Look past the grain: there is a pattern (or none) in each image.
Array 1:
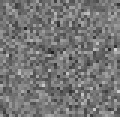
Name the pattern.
only noise
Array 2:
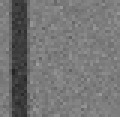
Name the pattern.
one vertical stripe
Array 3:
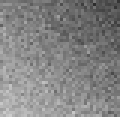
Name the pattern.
a smooth slope
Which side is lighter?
bottom left
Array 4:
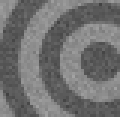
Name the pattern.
rings round one point
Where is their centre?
middle right
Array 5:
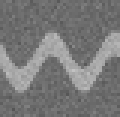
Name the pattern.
a wavy band
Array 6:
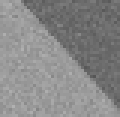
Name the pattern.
a sharp edge
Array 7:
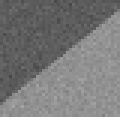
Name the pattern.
a sharp edge
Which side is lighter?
bottom right
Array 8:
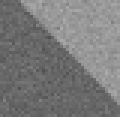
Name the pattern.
a sharp edge
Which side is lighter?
top right
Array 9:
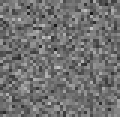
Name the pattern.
only noise
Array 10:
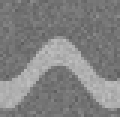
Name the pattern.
a wavy band
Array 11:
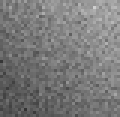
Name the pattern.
a smooth slope
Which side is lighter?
top right
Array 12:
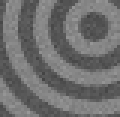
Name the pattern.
rings round one point
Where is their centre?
top right
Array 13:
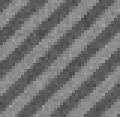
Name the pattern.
diagonal stripes
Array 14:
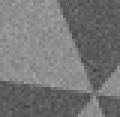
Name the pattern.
spokes from one point
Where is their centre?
bottom right
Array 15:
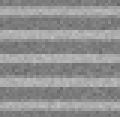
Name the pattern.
horizontal stripes
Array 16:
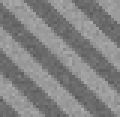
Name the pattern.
diagonal stripes
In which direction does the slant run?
top left to bottom right
